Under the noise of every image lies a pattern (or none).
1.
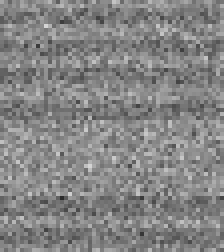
bands of rows
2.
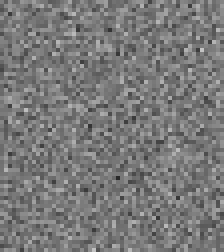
only noise
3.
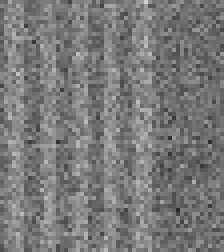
bands of columns
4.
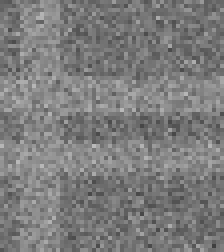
bands of rows crossing bands of columns
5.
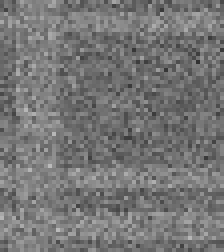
bands of rows crossing bands of columns
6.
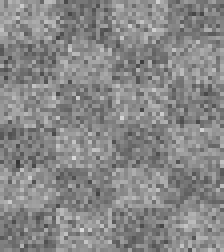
a checkerboard
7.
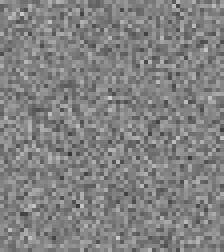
only noise
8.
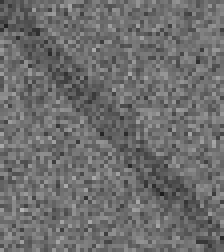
a diagonal band
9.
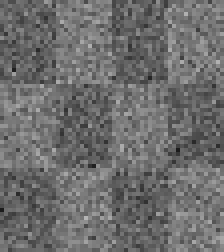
a checkerboard
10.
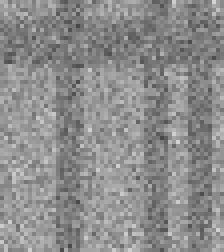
bands of rows crossing bands of columns
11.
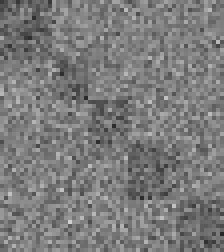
blocks along the diagonal
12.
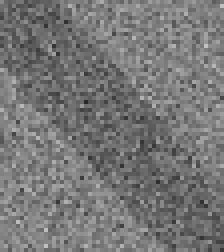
a diagonal band
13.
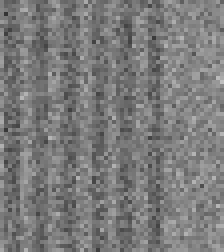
bands of columns
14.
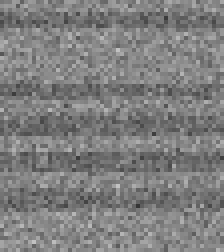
bands of rows
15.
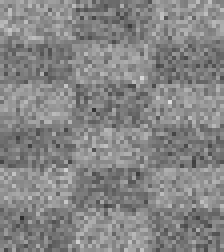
a checkerboard
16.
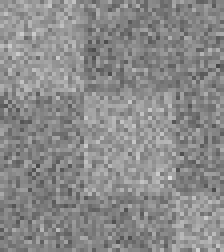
blocks along the diagonal
